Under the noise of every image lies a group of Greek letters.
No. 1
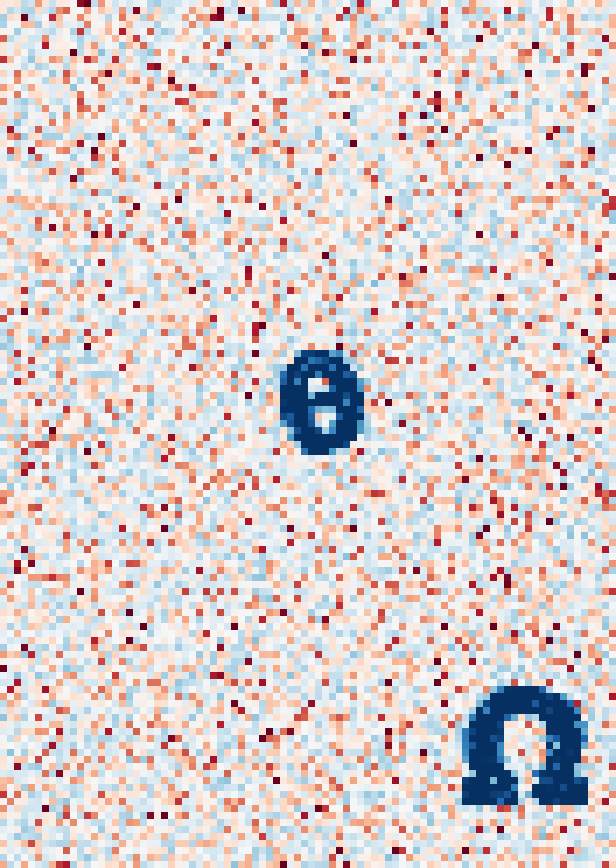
centre: theta; bottom right: omega
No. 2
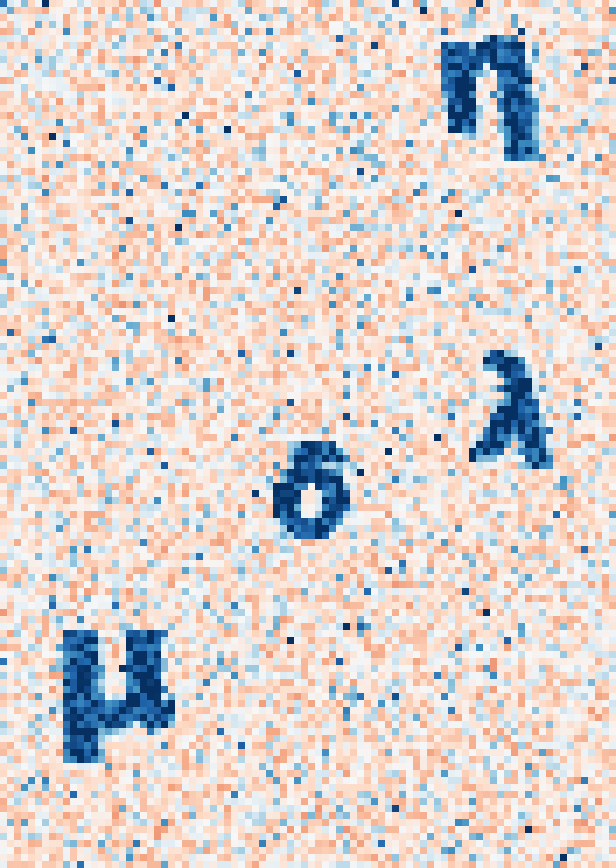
top right: eta; centre: delta; middle right: lambda; bottom left: mu
